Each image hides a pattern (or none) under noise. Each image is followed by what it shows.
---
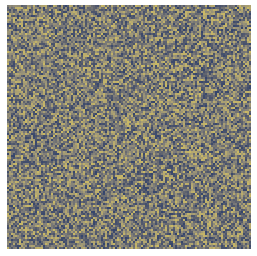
only noise
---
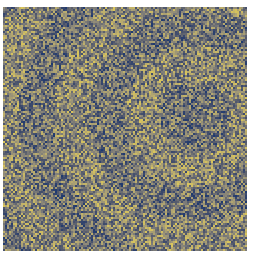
rings round one point
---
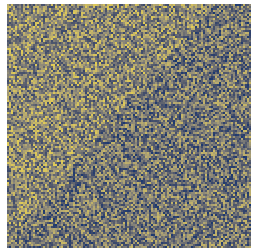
a sharp edge
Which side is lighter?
top left
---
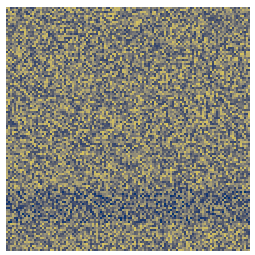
one horizontal stripe
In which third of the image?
bottom
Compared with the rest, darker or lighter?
darker
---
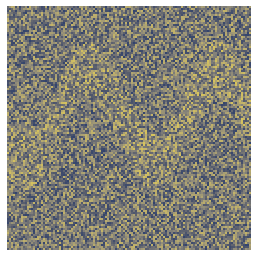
a wavy band
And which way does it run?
left to right
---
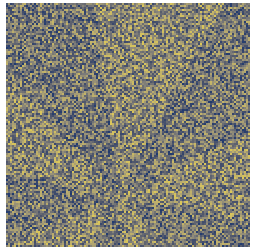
spokes from one point
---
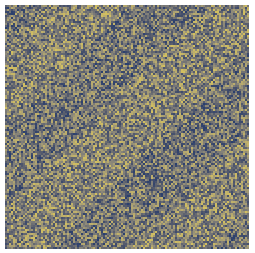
diagonal stripes
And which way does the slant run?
bottom left to top right
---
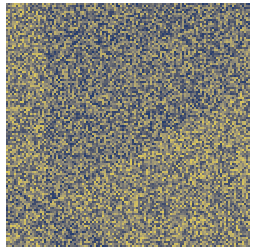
spokes from one point
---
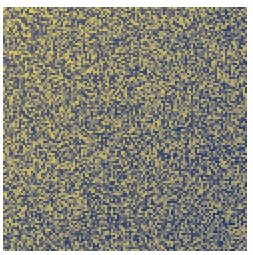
a smooth slope
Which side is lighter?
top left
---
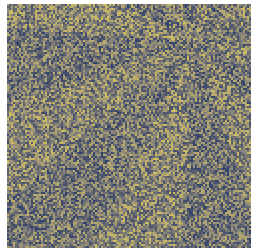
spokes from one point
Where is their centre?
top right
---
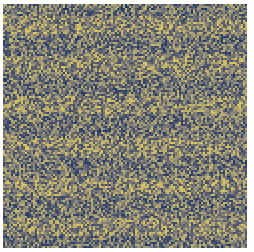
horizontal stripes
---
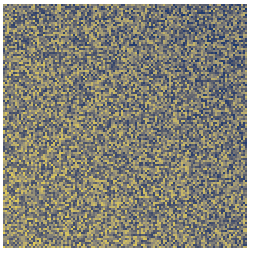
a smooth slope
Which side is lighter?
bottom left
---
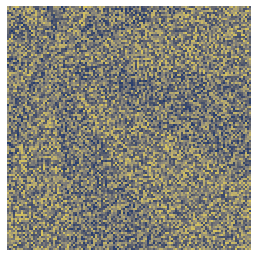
spokes from one point
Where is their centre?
top left
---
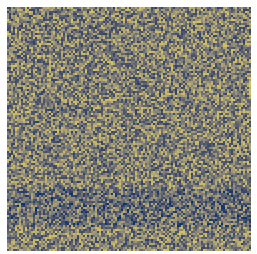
one horizontal stripe
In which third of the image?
bottom
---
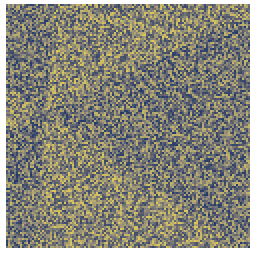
spokes from one point
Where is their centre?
middle left
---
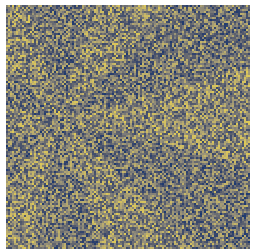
spokes from one point
